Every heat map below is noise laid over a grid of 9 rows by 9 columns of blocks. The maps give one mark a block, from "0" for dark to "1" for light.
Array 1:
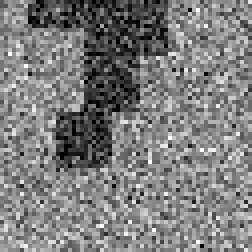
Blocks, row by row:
1 0 0 0 0 0 1 1 1
1 1 1 0 0 0 1 1 1
1 1 1 0 0 1 1 1 1
1 1 1 0 0 1 1 1 1
1 1 0 0 1 1 1 1 1
1 1 0 0 1 1 1 1 1
1 1 1 1 1 1 1 1 1
1 1 1 1 1 1 1 1 1
1 1 1 1 1 1 1 1 1
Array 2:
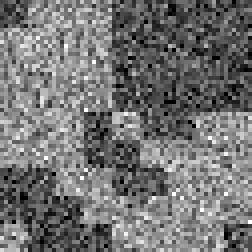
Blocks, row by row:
0 1 1 1 0 0 0 0 0
1 1 1 1 0 0 0 0 0
1 1 1 1 0 0 0 0 0
1 1 1 1 0 0 0 0 0
1 1 1 0 1 0 0 1 1
1 1 1 0 0 1 1 1 1
0 0 1 1 0 0 1 1 1
0 0 0 1 1 1 1 1 1
1 0 0 0 1 1 1 1 0
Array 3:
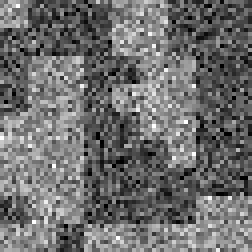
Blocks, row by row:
1 0 0 0 1 1 0 0 0
0 0 0 0 1 1 0 0 0
0 1 1 0 0 1 1 0 0
0 1 1 0 1 1 1 0 0
1 1 1 0 0 1 1 0 0
1 1 1 0 0 0 1 0 0
1 1 1 0 0 0 0 0 0
0 1 1 0 0 0 0 1 1
1 1 0 1 1 1 1 1 1
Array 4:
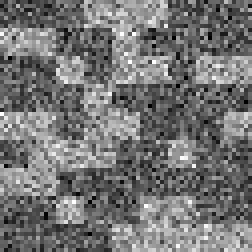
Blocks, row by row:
0 0 0 1 1 1 0 0 0
1 1 0 0 1 0 0 0 0
0 0 1 0 1 1 0 1 1
0 0 0 1 0 0 0 0 0
1 1 0 1 1 0 0 0 1
0 1 1 1 0 0 1 0 0
1 1 0 0 0 0 0 0 0
0 0 1 0 0 1 1 0 0
0 0 0 0 1 1 1 1 1
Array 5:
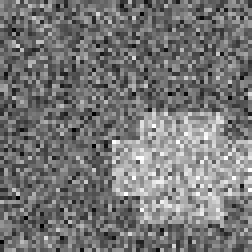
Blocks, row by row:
0 0 0 0 0 0 0 0 0
0 0 0 0 0 0 0 0 0
0 0 0 0 0 0 0 0 0
0 0 0 0 0 0 0 0 0
0 0 0 0 0 1 1 1 0
0 0 0 0 1 1 1 1 1
0 0 0 0 1 1 1 1 1
0 0 0 0 0 1 1 1 0
0 0 0 0 0 0 0 0 0
